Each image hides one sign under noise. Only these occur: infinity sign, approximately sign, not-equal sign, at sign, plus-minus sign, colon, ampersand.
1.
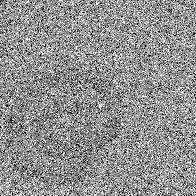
dark at sign
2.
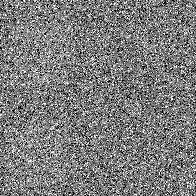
light colon
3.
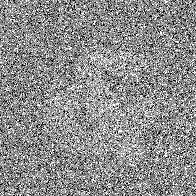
light ampersand
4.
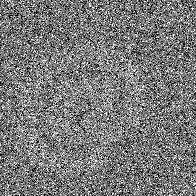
light at sign
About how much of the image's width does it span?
two thirds
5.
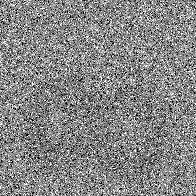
dark infinity sign
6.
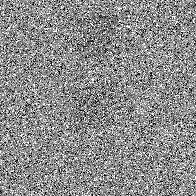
dark colon
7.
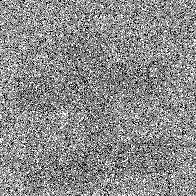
dark plus-minus sign
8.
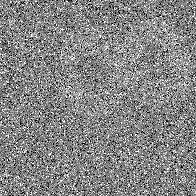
light infinity sign
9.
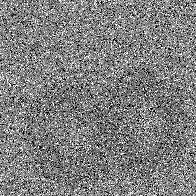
dark infinity sign
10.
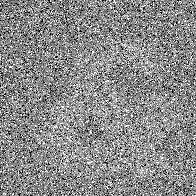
light ampersand
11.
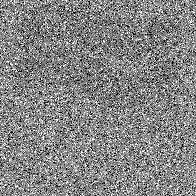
dark approximately sign
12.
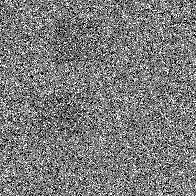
dark colon
